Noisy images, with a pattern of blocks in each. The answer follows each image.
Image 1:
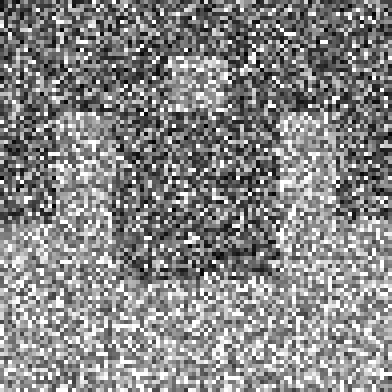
left and right mirror each other
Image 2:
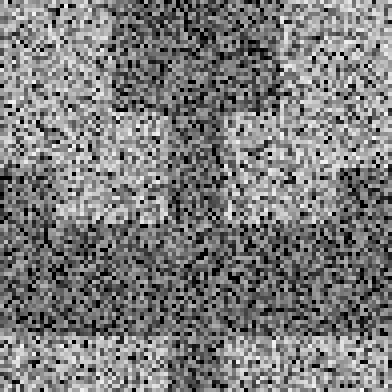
left and right mirror each other
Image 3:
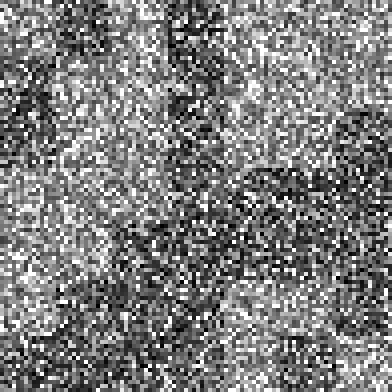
no symmetry
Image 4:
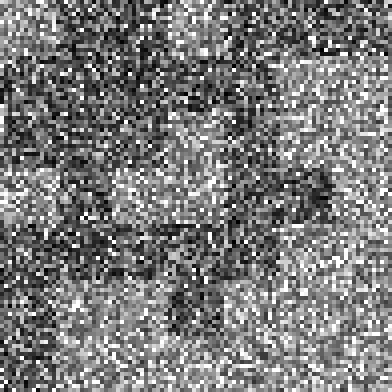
mirrored about the diagonal from the top left
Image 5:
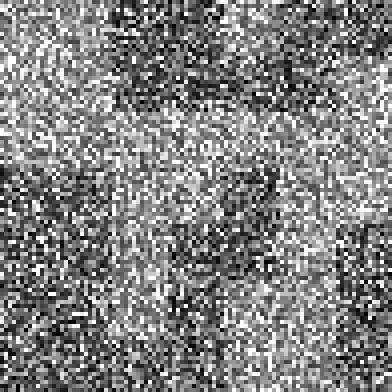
no symmetry
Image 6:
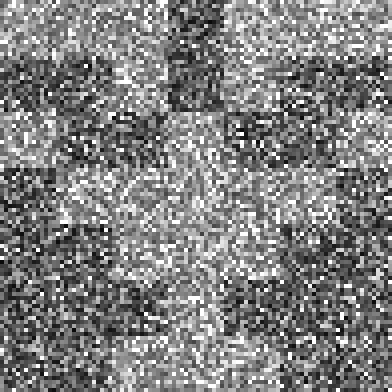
left and right mirror each other
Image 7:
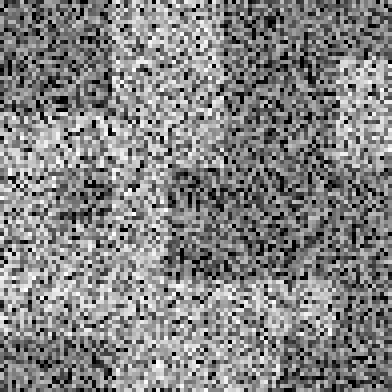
no symmetry
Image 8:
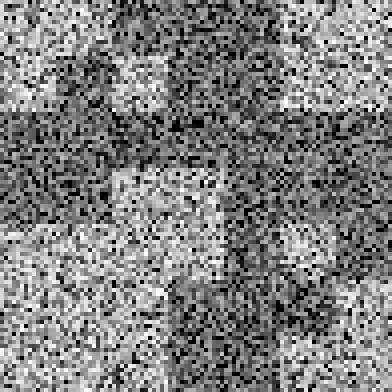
mirrored about the diagonal from the bottom left
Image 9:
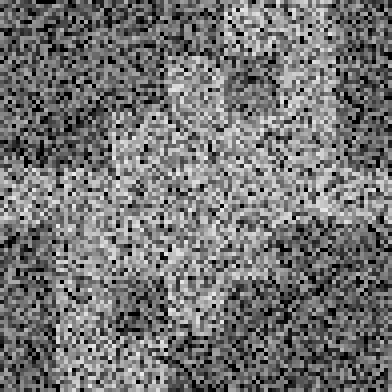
the same after a half turn
